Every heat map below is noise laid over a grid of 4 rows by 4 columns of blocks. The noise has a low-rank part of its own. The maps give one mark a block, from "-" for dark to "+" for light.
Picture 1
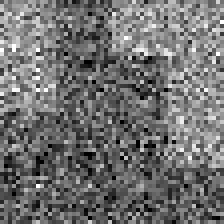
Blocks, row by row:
+ - + +
+ - - +
- - - +
- - - -
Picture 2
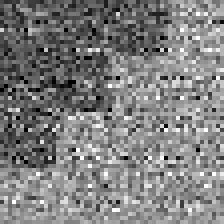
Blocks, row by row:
- - - +
- - + +
- + + +
+ + + +
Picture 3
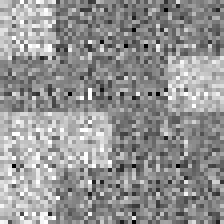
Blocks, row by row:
+ - - -
- - - +
+ + - -
+ - - -
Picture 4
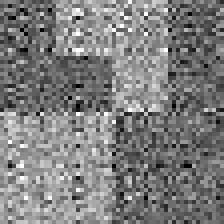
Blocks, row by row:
- + + -
- - + -
+ + - -
+ + - -
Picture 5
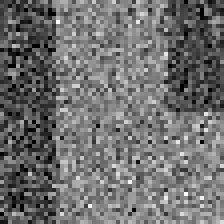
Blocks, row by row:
- + + -
- + + -
- + + +
- + + +
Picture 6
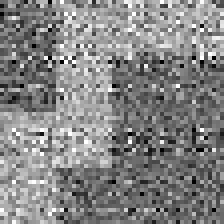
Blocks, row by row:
- + + +
- + - -
+ + - -
+ - - -
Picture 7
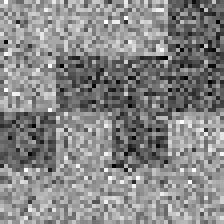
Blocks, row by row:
+ + + -
+ - - -
- + - +
+ + + +
